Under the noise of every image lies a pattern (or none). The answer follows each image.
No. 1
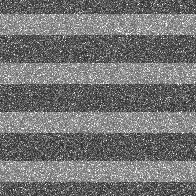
horizontal stripes
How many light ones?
4
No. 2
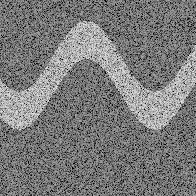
a wavy band
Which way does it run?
left to right
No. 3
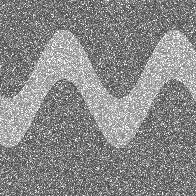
a wavy band
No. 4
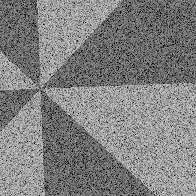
spokes from one point
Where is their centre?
middle left
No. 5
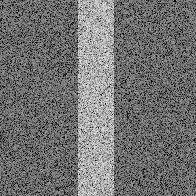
one vertical stripe
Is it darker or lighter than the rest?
lighter
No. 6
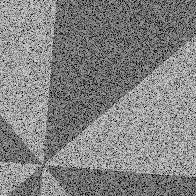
spokes from one point
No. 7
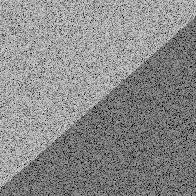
a sharp edge
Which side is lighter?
top left
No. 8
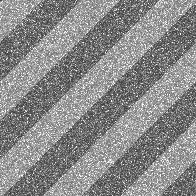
diagonal stripes
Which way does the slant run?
bottom left to top right
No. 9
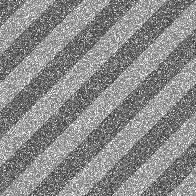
diagonal stripes
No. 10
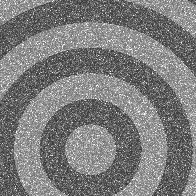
rings round one point
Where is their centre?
bottom middle
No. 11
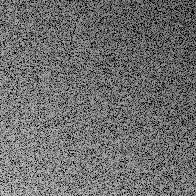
a smooth slope
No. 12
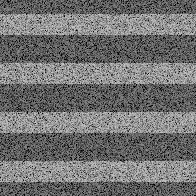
horizontal stripes
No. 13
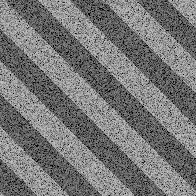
diagonal stripes
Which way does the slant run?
top left to bottom right
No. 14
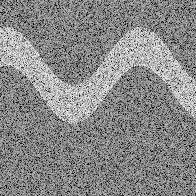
a wavy band
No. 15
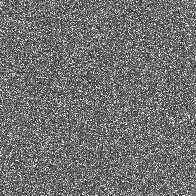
only noise
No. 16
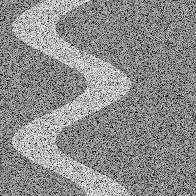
a wavy band
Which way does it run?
top to bottom
